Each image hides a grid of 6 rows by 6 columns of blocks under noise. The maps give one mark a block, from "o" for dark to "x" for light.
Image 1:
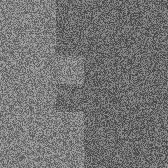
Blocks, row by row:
x x o o o o
x x o o o o
x x x o o o
x x o o o o
x x x o o o
x x x o o o
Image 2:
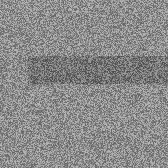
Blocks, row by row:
x x x x x x
x x x x x x
x o o o o o
x x x x x x
x x x x x x
x x x x x x
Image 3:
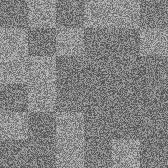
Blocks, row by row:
o x o x x o
x o x o o x
x x o o o o
o x o o o o
x o x o o o
o o x o x o
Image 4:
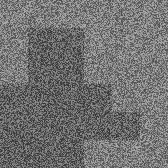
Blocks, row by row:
x x x x x x
x o o x x x
x o o x x x
o o o o x x
o o o o o x
o o o x x x
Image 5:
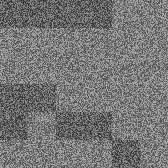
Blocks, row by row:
o o o o x x
x x x x x x
x x x x x x
o o x x x x
o x o o x x
x x x x o x
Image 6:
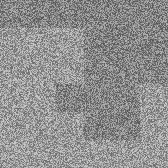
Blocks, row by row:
o o o o o o
x x x o o o
x x x o o o
x x o o o x
x x x o o x
x x x x x x
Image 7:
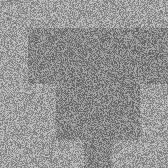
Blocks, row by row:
x x x x x x
x o o o o o
x o o o o o
x x o o o x
x x o o o x
x x x o x x
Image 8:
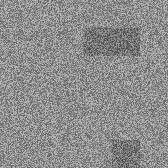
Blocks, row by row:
x x x x x x
x x x o o x
x x x x x x
x x x x x x
x x x x x x
x x x x o x
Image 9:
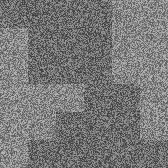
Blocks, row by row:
o o o o x x
x o o o x x
x o o o x x
x x x o o x
x x o o o x
x o o o o o
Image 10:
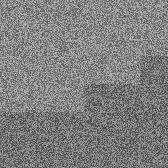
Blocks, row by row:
x x x x x x
x x x x x x
x x x x x o
x x x o o o
o o o o o o
o o o o o o
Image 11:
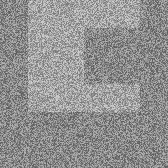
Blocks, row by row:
o x x x x o
o x x o o o
o x x o o o
o x x x x o
o o o o o o
o o o o o o
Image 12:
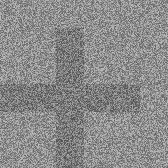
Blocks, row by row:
x x x x x x
x x o x x x
x x o x x x
o o o o o x
x x o x x x
x x o x x x
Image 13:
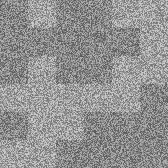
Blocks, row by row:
o x o o x x
o o o o o x
o x o o x x
x x x x x o
o x x o o o
x x o o o o
